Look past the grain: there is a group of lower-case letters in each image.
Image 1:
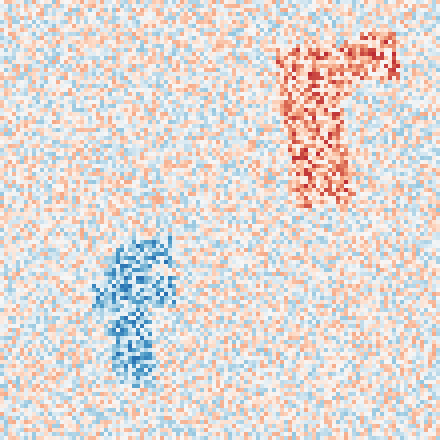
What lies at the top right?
r
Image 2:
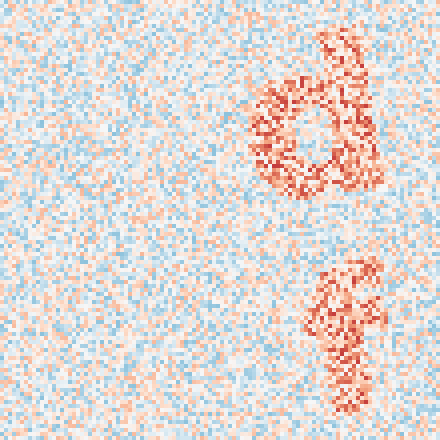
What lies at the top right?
d
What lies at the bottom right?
f
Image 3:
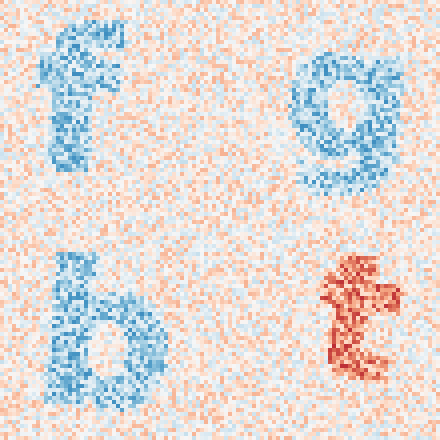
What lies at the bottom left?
b
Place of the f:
top left
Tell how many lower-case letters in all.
4
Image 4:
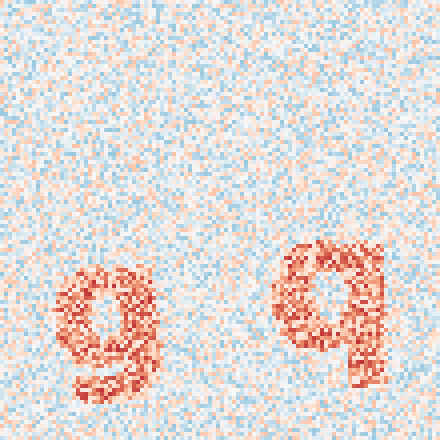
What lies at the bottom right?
q
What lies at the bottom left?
g
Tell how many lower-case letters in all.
2
